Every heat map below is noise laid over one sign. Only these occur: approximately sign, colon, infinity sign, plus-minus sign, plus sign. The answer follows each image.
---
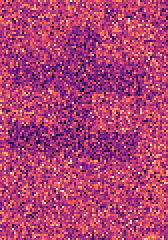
plus-minus sign
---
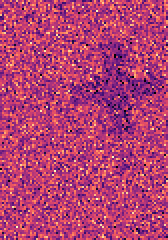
plus sign
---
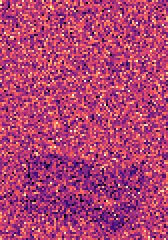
approximately sign
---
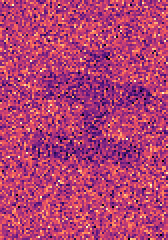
plus-minus sign
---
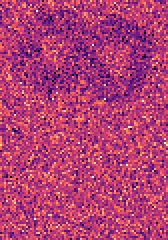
infinity sign
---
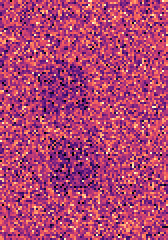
colon
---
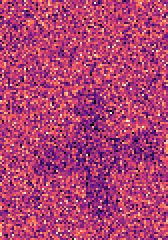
plus sign
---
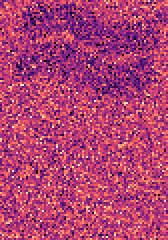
approximately sign
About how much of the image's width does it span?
nearly all
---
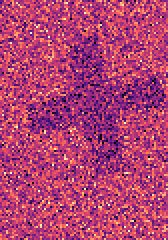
plus sign
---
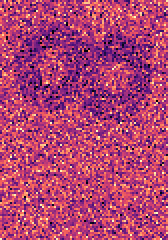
infinity sign
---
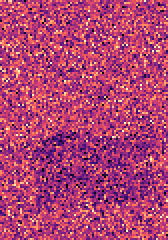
approximately sign
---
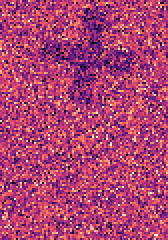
plus sign
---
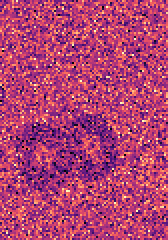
infinity sign
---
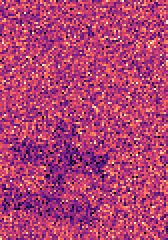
plus-minus sign
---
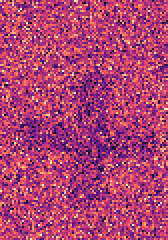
plus sign
